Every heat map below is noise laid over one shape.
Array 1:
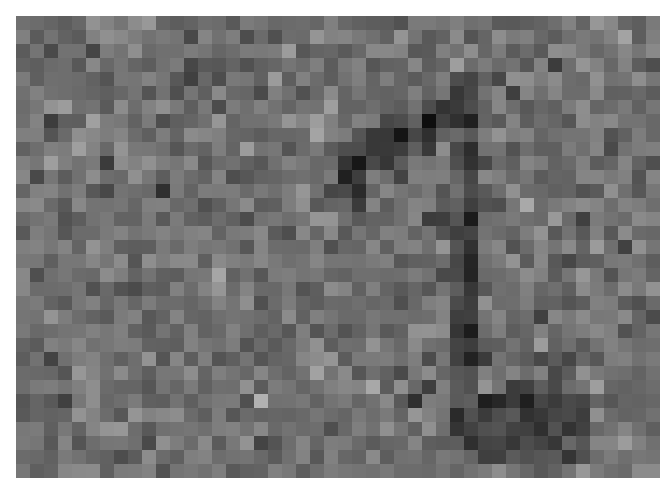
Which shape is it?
musical note
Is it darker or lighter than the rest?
darker
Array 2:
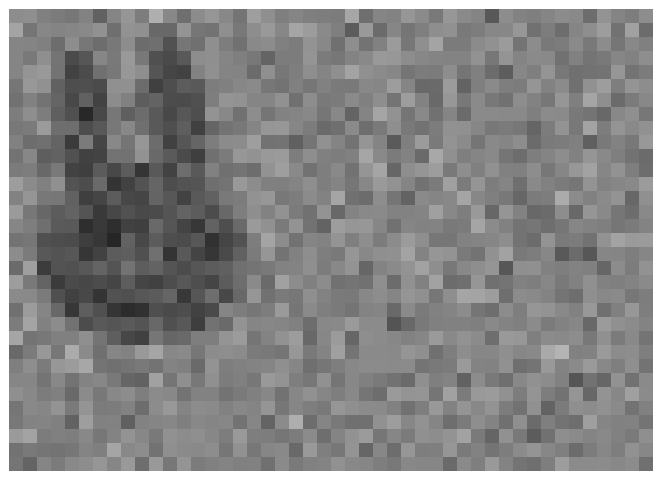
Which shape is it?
rabbit's head
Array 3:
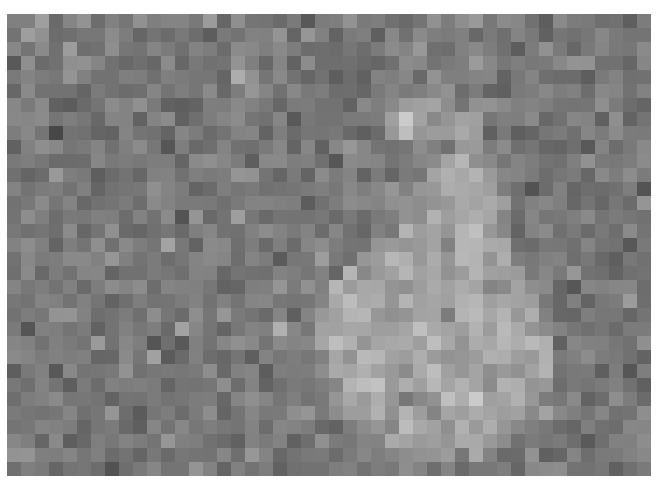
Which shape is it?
pear
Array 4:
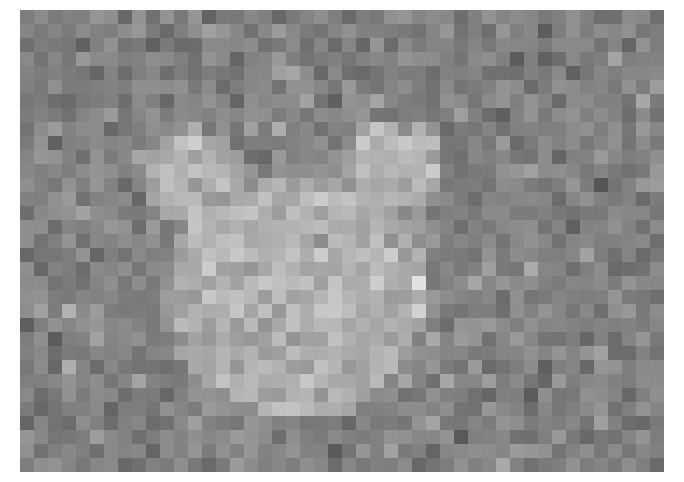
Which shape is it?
bear's head
